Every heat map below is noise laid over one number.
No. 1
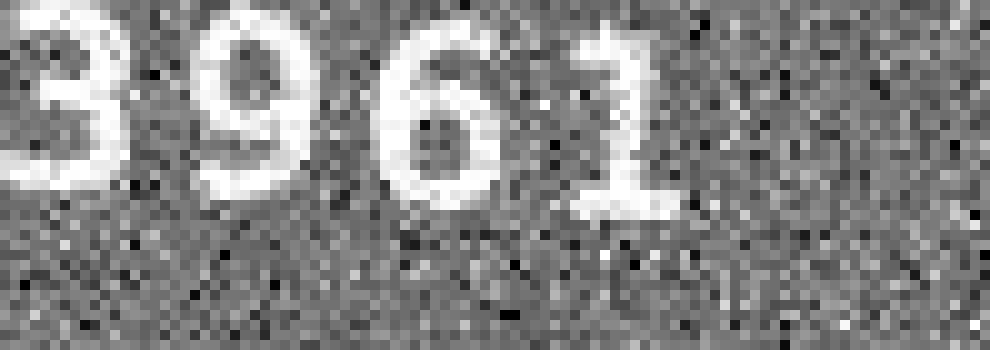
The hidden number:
3961
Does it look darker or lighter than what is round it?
lighter
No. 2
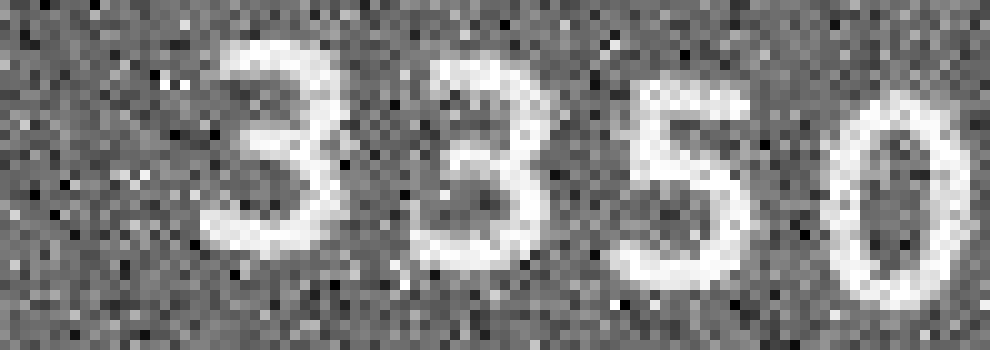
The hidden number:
3350
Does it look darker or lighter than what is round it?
lighter
